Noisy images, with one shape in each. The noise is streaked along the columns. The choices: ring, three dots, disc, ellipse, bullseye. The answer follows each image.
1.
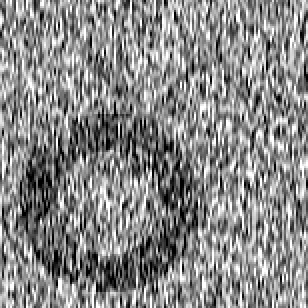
ring
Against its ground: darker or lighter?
darker
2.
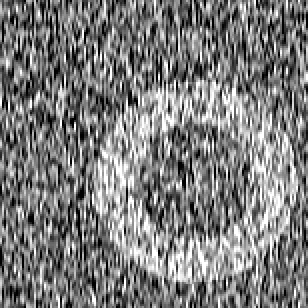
ring
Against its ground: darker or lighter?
lighter
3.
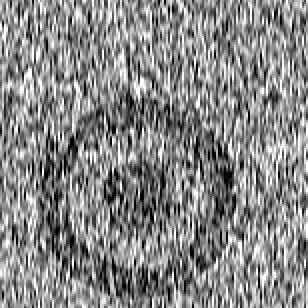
bullseye
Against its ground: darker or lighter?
darker
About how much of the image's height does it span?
two thirds
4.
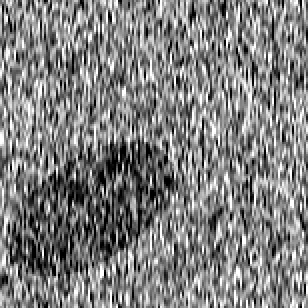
ellipse
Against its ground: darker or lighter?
darker
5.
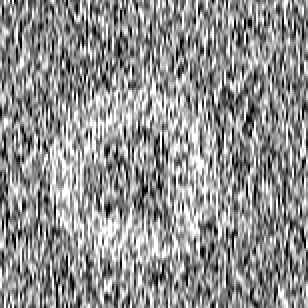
ring
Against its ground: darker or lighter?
lighter
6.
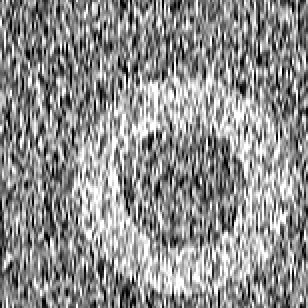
ring
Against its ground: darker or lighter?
lighter
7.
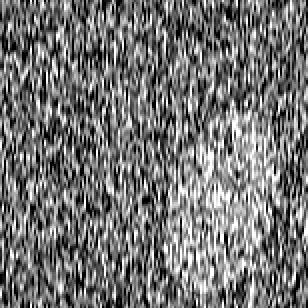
ellipse
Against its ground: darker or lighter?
lighter
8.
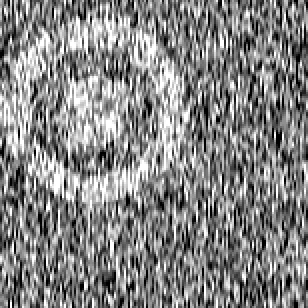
bullseye
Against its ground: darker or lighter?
lighter
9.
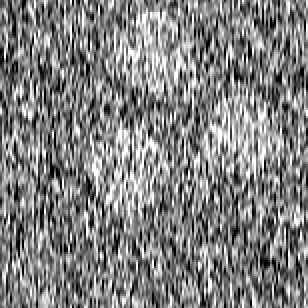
three dots
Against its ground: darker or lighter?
lighter
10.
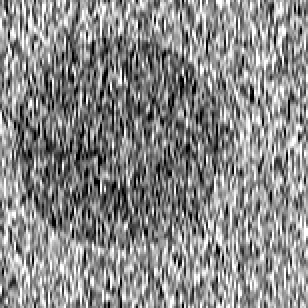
disc
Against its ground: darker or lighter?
darker
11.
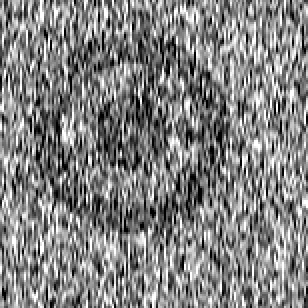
bullseye
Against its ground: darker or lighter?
darker
